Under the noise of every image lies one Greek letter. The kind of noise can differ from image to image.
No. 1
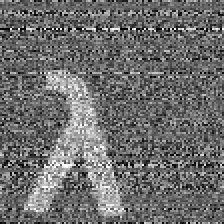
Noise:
rows of uneven size
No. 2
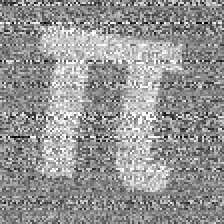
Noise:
rows of uneven size
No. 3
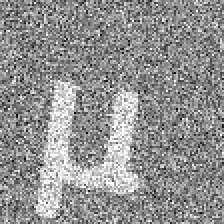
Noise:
independent entries
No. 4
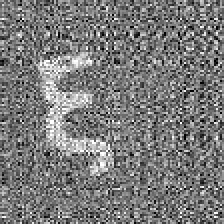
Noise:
low rank plus noise
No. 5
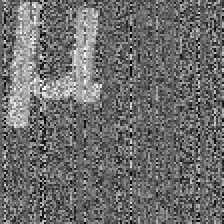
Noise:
columns of uneven size
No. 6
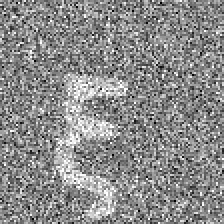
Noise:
independent entries
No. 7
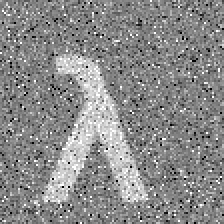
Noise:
heavy tails
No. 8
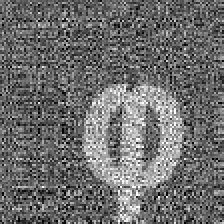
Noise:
low rank plus noise
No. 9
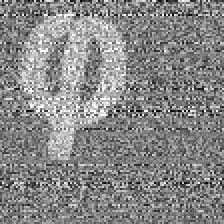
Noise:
rows of uneven size
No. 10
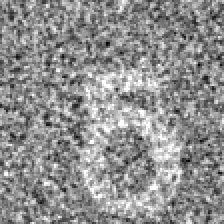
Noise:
blotchy
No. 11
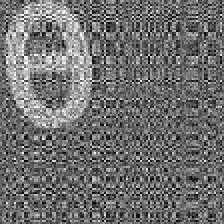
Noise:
low rank plus noise
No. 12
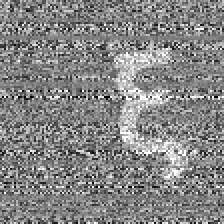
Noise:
rows of uneven size
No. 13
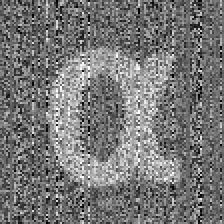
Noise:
columns of uneven size
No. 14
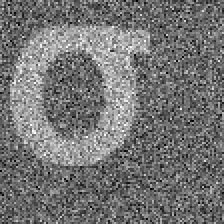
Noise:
independent entries
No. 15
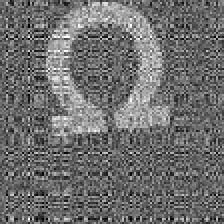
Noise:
low rank plus noise
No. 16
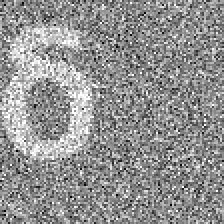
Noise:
independent entries
